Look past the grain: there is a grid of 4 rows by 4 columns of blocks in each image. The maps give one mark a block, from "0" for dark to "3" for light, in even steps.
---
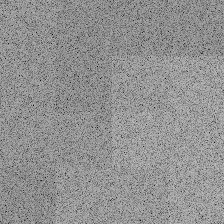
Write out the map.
1 0 0 0
1 0 2 3
1 1 3 3
0 2 2 3
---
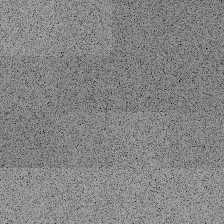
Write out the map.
3 2 0 0
1 0 0 0
0 1 2 1
3 3 3 3
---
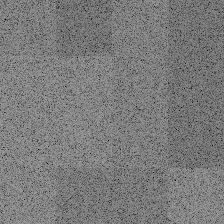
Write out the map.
2 0 2 0
3 3 2 0
3 3 2 0
3 1 1 3
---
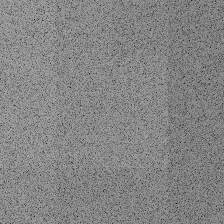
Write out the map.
3 2 1 0
3 2 2 0
3 2 2 0
2 1 1 0
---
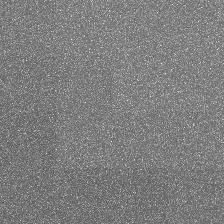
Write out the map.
2 3 3 3
1 2 3 3
0 2 2 2
0 0 0 1
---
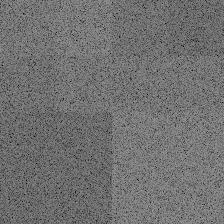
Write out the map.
2 3 1 0
1 2 2 2
0 0 3 3
0 0 3 3
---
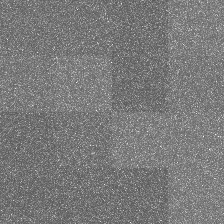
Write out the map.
1 1 0 3
2 3 0 2
0 1 3 3
0 0 0 3
